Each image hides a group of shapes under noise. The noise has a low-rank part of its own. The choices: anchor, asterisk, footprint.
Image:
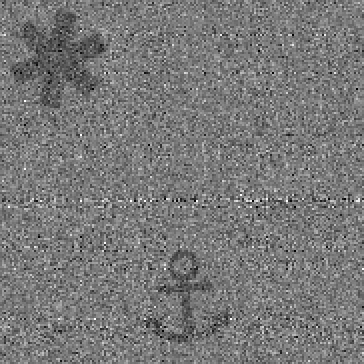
top left: dark asterisk; bottom middle: dark anchor
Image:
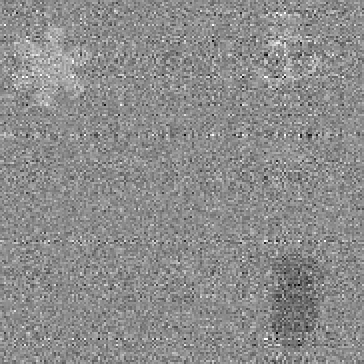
top left: light asterisk; top right: light anchor; bottom right: dark footprint
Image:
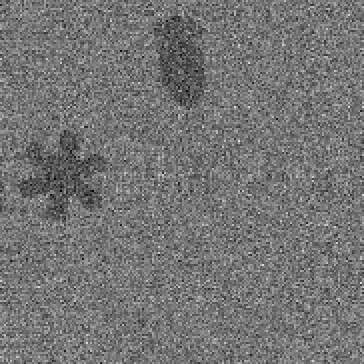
top middle: dark footprint; middle left: dark asterisk
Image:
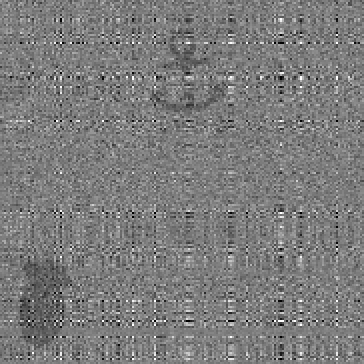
top middle: dark anchor; bottom left: dark footprint
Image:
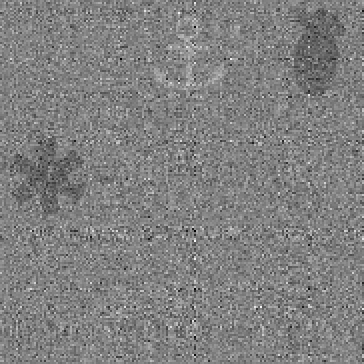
top middle: light anchor; top right: dark footprint; middle left: dark asterisk
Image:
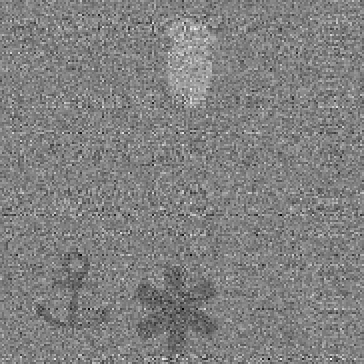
top middle: light footprint; bottom left: dark anchor; bottom middle: dark asterisk
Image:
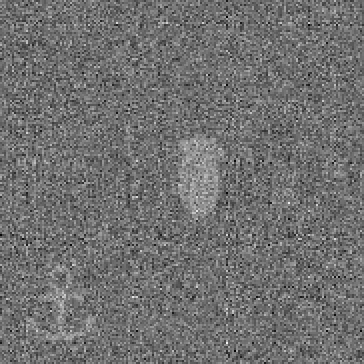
centre: light footprint; bottom left: light anchor
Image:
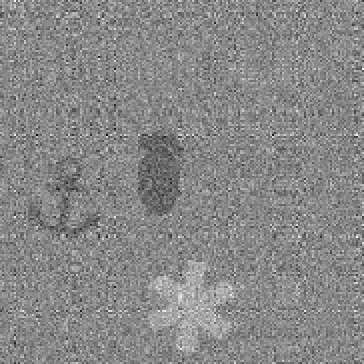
middle left: dark anchor; centre: dark footprint; bottom middle: light asterisk
